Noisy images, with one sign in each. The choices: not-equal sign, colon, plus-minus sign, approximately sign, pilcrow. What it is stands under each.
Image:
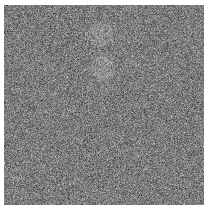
colon
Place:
top middle
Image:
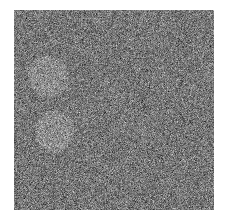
colon
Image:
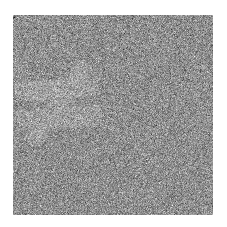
not-equal sign
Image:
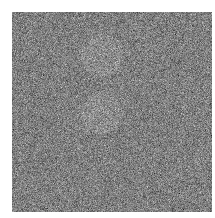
colon
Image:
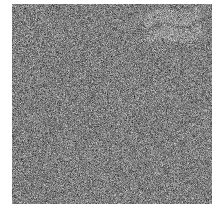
approximately sign
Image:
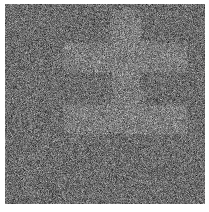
plus-minus sign
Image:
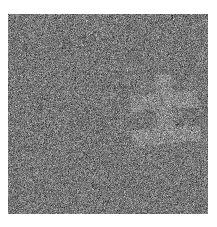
plus-minus sign
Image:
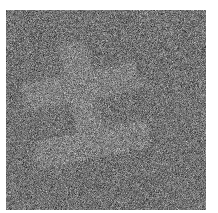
plus-minus sign
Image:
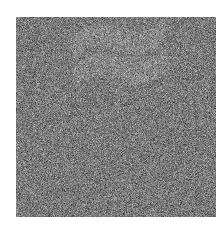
approximately sign
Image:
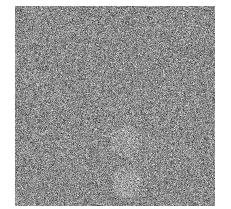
colon
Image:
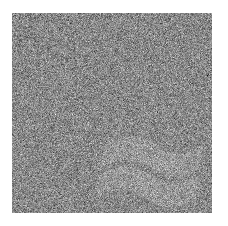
approximately sign
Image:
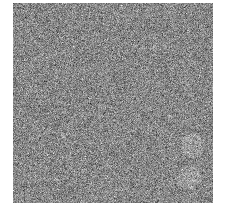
colon
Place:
bottom right
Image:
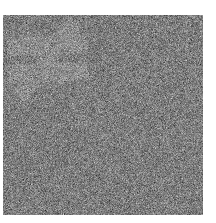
not-equal sign
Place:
top left
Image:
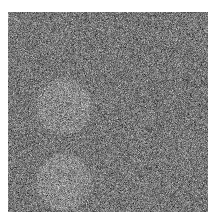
colon
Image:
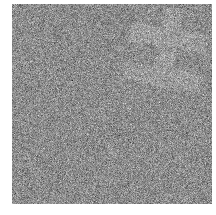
plus-minus sign
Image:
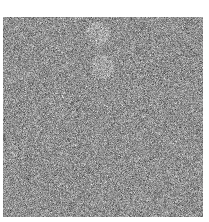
colon
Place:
top middle
